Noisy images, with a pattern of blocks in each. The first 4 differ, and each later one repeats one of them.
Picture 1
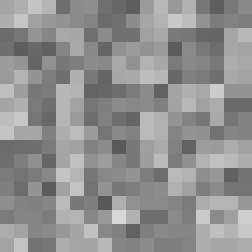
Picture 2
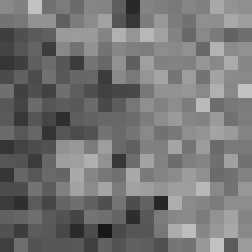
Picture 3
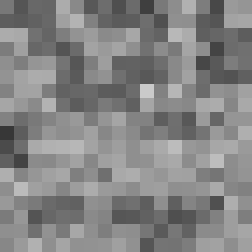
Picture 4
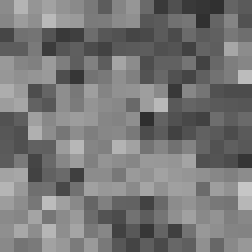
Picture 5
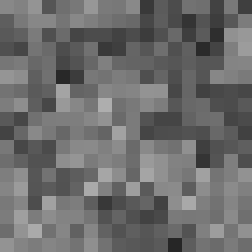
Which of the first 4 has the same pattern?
4
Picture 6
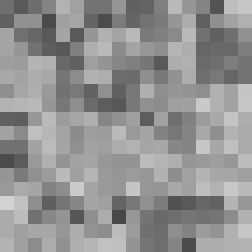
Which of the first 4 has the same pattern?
3
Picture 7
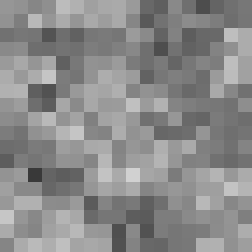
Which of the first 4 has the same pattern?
4
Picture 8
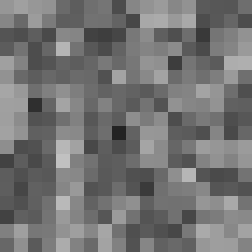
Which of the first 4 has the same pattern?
1
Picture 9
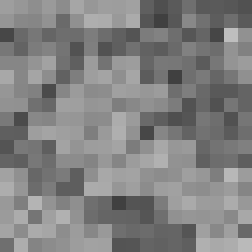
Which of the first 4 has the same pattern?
4
